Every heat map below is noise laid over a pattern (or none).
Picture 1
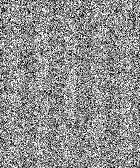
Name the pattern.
vertical stripes
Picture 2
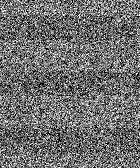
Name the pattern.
horizontal stripes
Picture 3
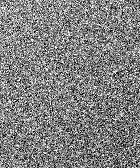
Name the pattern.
a smooth slope
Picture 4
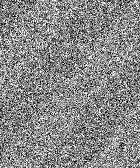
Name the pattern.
diagonal stripes
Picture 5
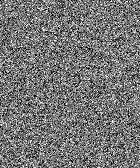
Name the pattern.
only noise
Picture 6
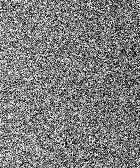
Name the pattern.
a smooth slope
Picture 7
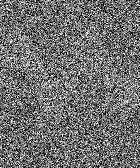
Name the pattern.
a wavy band
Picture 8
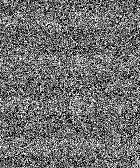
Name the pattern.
horizontal stripes
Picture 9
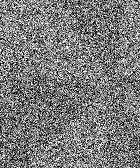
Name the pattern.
spokes from one point
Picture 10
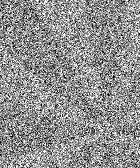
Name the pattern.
spokes from one point
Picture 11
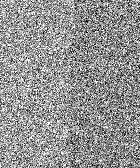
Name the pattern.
a sharp edge
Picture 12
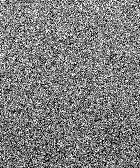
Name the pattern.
a smooth slope
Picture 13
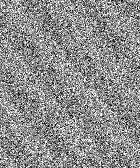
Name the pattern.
diagonal stripes
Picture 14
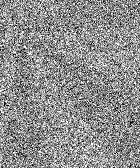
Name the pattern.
spokes from one point
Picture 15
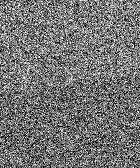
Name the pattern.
a sharp edge
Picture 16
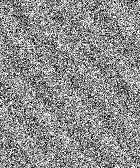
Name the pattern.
diagonal stripes
